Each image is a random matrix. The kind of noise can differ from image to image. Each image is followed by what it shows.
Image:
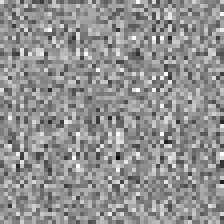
low rank plus noise
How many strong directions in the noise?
three or four
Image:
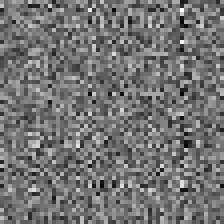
low rank plus noise
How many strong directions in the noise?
two
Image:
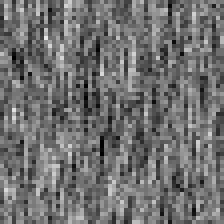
streaked along the columns
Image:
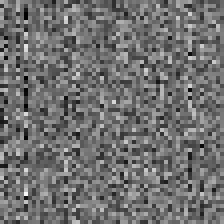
columns of uneven size
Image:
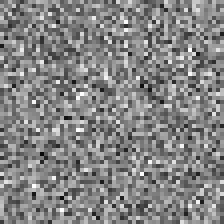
independent entries
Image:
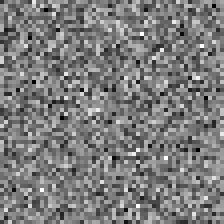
independent entries
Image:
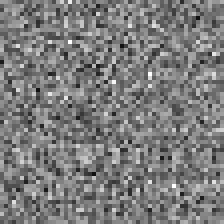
low rank plus noise
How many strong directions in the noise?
five to eight
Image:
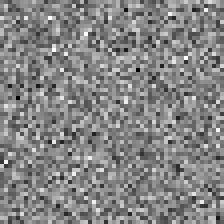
independent entries
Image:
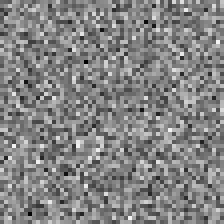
independent entries
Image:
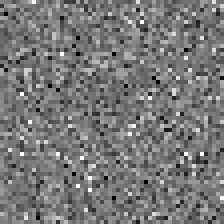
heavy tails
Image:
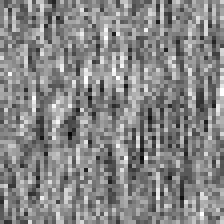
streaked along the columns
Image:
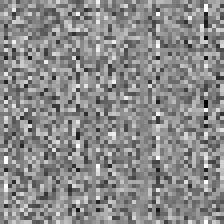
columns of uneven size
